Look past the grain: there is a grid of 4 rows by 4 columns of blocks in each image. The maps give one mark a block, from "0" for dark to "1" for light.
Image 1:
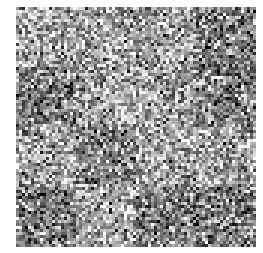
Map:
1 1 1 0
0 1 1 0
1 0 1 1
0 1 0 0
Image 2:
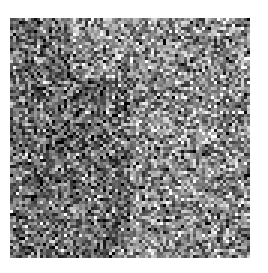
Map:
0 1 1 1
0 0 1 1
0 0 1 1
0 0 1 1
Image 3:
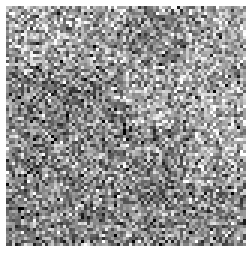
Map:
1 1 0 1
0 0 1 1
0 0 0 1
0 0 0 0
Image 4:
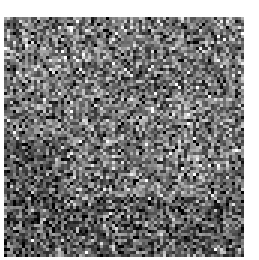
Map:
1 1 1 1
1 1 1 1
0 1 1 1
0 0 0 0
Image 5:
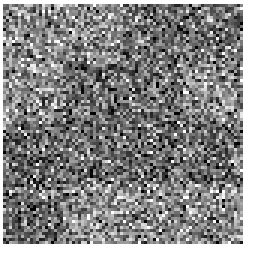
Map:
1 1 0 0
1 0 0 1
0 0 0 0
0 1 1 1
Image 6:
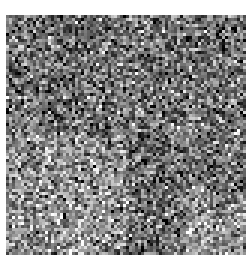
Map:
0 0 0 0
0 0 0 0
1 1 0 0
1 1 0 1
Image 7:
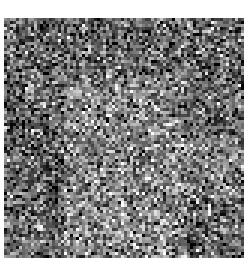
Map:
0 0 0 0
0 1 1 0
0 1 1 1
0 1 1 0
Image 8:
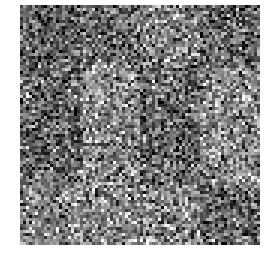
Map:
0 0 1 0
0 1 0 1
0 1 0 1
1 1 1 0
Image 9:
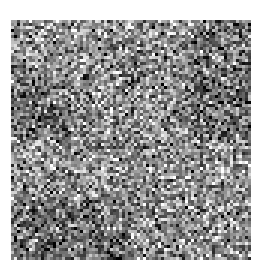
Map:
1 1 1 0
0 1 1 0
1 1 1 1
0 0 1 1
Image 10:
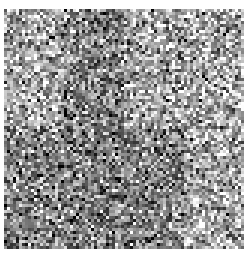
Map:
1 0 1 1
1 0 1 1
0 0 0 1
0 0 0 1
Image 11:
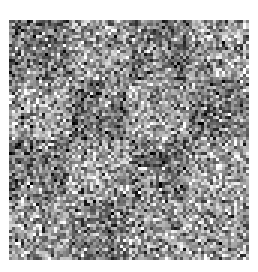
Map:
0 1 0 1
1 0 1 0
0 1 0 1
1 0 1 1
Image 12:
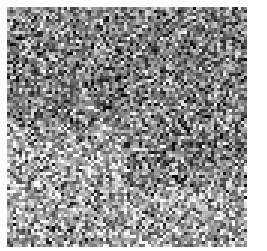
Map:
0 0 0 0
0 0 0 0
1 1 0 0
1 1 1 1
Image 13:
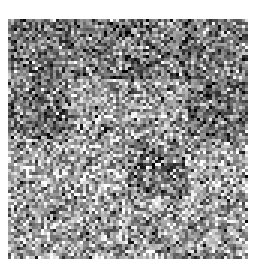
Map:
0 0 0 0
0 1 1 0
1 1 0 1
1 1 1 1
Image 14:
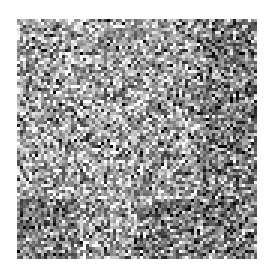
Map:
1 1 1 0
1 1 1 0
1 1 1 0
0 1 0 0
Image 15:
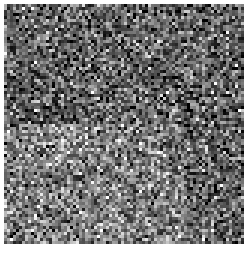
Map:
0 0 0 0
0 0 0 0
1 1 1 0
1 1 1 0
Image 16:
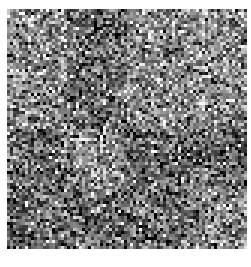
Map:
1 0 1 1
1 0 1 1
0 1 0 0
0 0 0 1
